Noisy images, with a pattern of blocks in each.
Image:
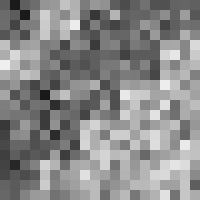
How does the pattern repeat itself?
mirrored about the diagonal from the top left
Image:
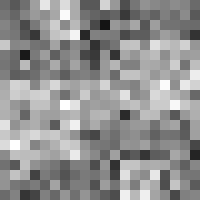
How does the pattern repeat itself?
the same after a half turn
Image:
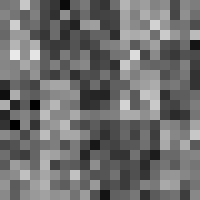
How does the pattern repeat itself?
the same after a half turn
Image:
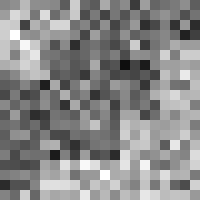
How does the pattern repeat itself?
mirrored about the diagonal from the top left
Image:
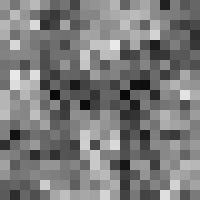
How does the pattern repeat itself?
the same after a half turn
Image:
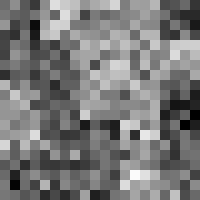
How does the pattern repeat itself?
no symmetry
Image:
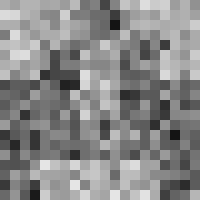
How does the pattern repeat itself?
left and right mirror each other
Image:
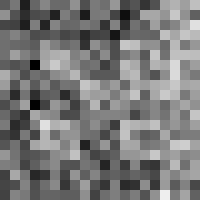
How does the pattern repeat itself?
top and bottom mirror each other
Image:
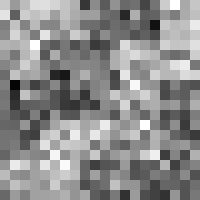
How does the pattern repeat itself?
mirrored about the diagonal from the top left
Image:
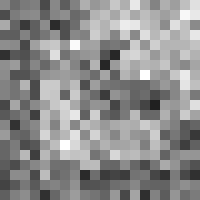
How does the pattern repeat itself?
mirrored about the diagonal from the bottom left
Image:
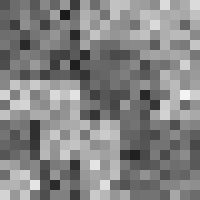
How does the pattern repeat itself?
mirrored about the diagonal from the bottom left
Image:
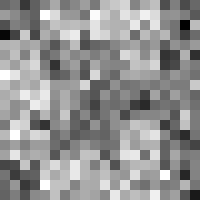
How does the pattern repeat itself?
top and bottom mirror each other
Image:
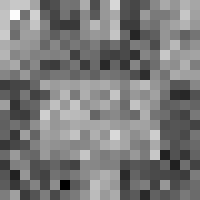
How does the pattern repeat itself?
left and right mirror each other
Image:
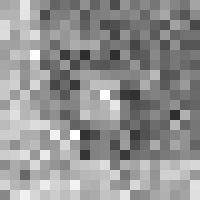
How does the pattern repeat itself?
mirrored about the diagonal from the bottom left
